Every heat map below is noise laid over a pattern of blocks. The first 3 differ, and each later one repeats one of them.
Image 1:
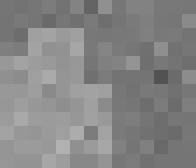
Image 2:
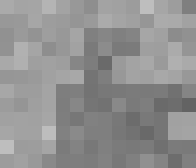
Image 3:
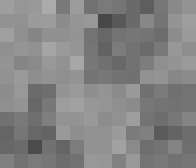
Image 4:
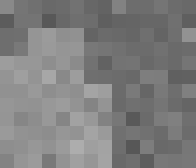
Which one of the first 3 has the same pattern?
1
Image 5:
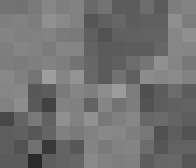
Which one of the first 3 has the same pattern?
3
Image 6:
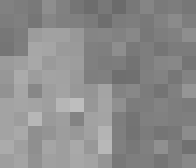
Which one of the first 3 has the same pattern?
1
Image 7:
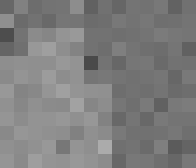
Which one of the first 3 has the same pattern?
1
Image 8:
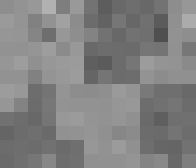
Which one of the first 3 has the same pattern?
3
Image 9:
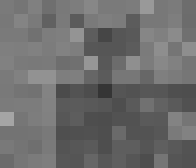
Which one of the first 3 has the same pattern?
2
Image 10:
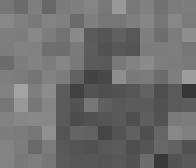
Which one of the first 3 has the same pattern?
2
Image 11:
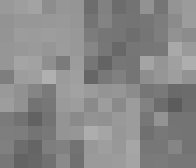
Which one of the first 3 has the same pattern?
3
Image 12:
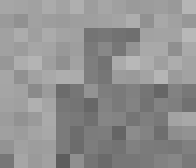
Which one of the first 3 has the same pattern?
2
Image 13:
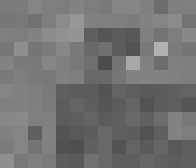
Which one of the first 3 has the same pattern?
2
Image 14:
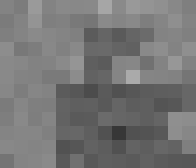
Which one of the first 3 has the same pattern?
2
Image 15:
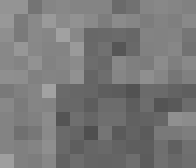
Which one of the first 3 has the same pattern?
2
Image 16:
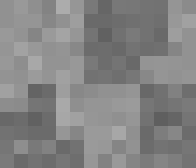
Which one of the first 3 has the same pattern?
3
